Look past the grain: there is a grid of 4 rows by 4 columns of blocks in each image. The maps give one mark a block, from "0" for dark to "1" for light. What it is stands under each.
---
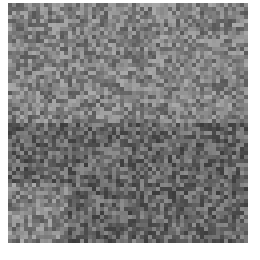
1 1 1 1
1 1 1 1
0 0 0 0
1 0 0 0
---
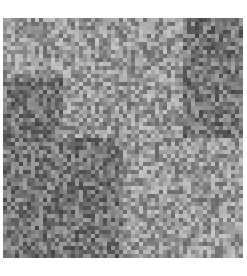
1 1 1 0
0 1 1 0
0 0 1 1
0 0 1 1
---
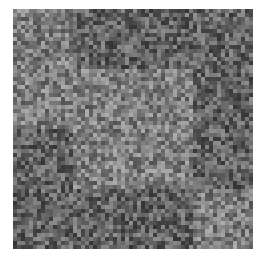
1 0 0 0
1 1 1 0
0 1 1 0
0 0 0 1
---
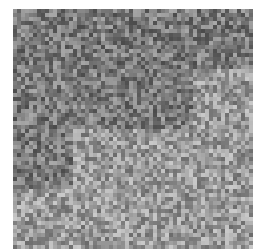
0 0 0 0
0 0 0 1
0 1 1 1
1 1 1 1
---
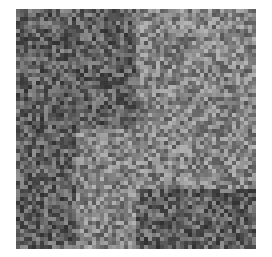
0 0 1 1
0 0 1 1
0 1 1 1
0 1 0 0
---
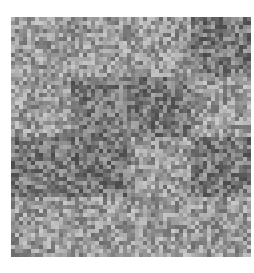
1 1 1 0
1 0 0 1
0 0 1 0
1 1 1 1
